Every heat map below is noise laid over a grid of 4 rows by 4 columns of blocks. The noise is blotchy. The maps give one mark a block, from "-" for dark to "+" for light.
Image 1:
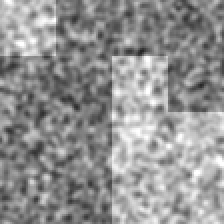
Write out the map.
+ - - -
- - + -
- - + +
- - + +
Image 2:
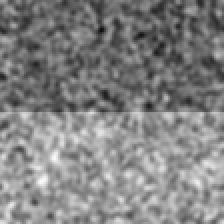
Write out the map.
- - - -
- - - -
+ + + +
+ + + +
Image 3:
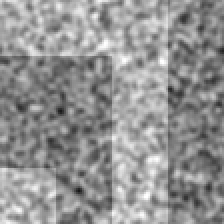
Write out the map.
+ + + -
- - + -
- - + -
+ - + -
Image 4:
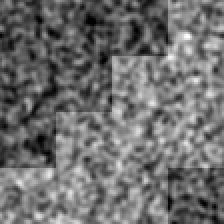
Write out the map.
- - - +
- - + +
- + + +
+ + + -
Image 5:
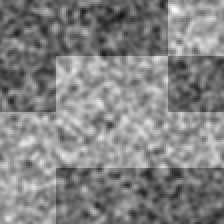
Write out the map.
- - - +
- + + -
+ + + +
+ - - -
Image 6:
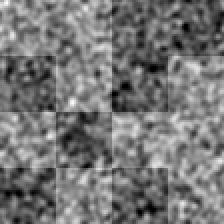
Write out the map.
+ + - -
- + - +
+ - + +
- + - +
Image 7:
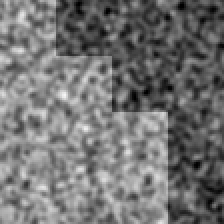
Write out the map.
+ - - -
+ + - -
+ + + -
+ + + -
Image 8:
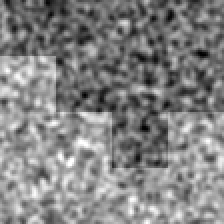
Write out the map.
- - - -
+ - - -
+ + - +
+ + + +
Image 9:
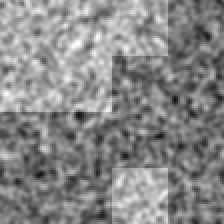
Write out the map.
+ + + -
+ + - -
- - - -
- - + -
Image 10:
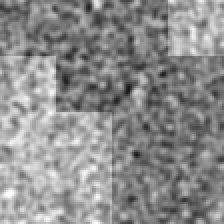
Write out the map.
- - - +
+ - - -
+ + - -
+ + - -
